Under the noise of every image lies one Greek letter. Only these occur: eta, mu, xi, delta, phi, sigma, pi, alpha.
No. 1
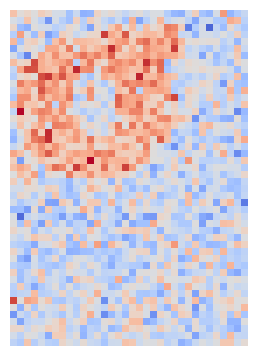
sigma
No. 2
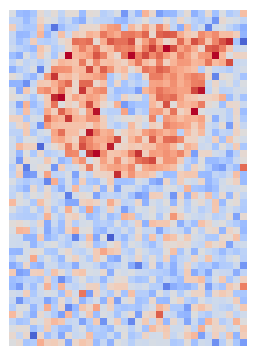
sigma
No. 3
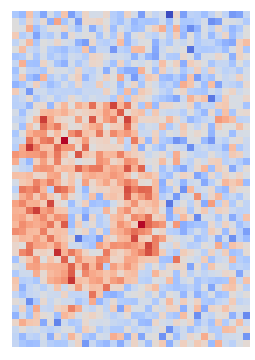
delta
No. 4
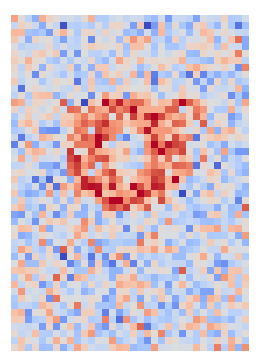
sigma
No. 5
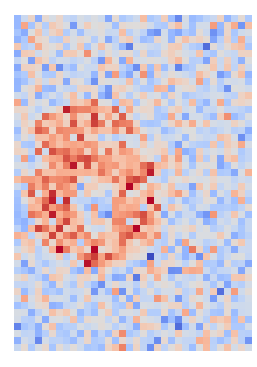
delta
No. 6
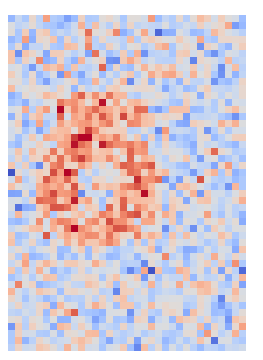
delta
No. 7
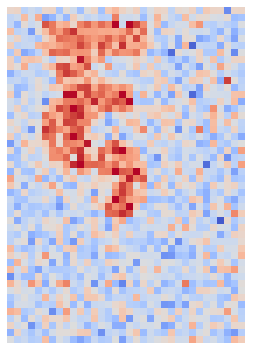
xi
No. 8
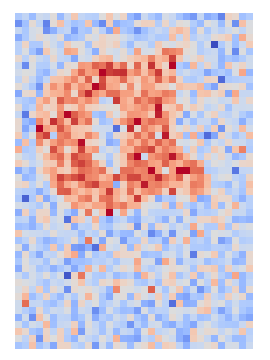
alpha
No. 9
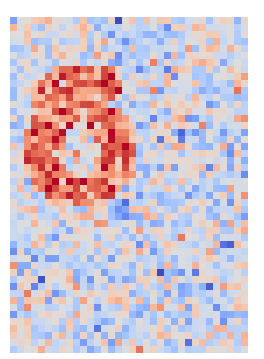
delta
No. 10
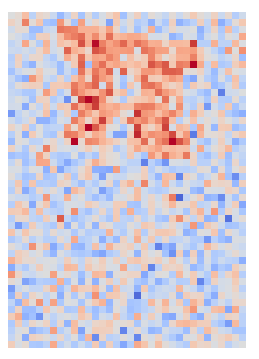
pi
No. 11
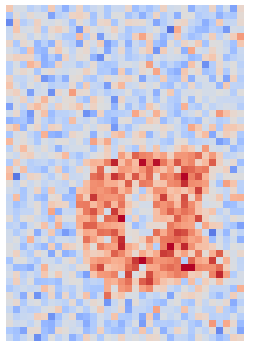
alpha
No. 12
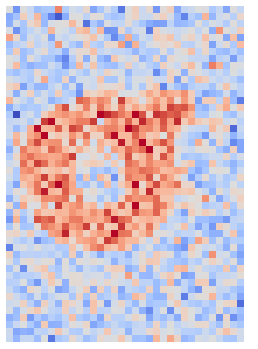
sigma
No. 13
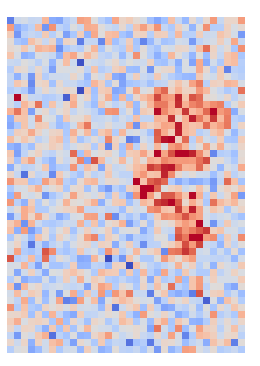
xi
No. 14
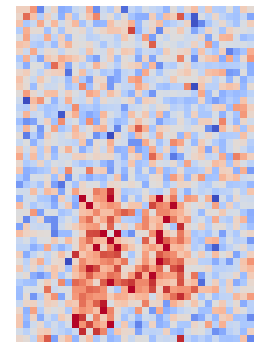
mu
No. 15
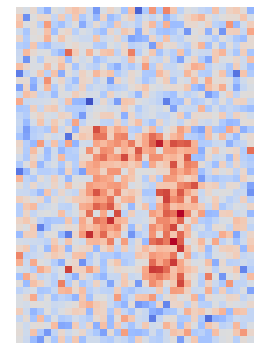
eta
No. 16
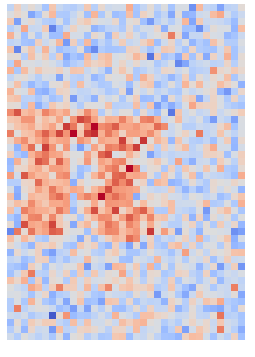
pi
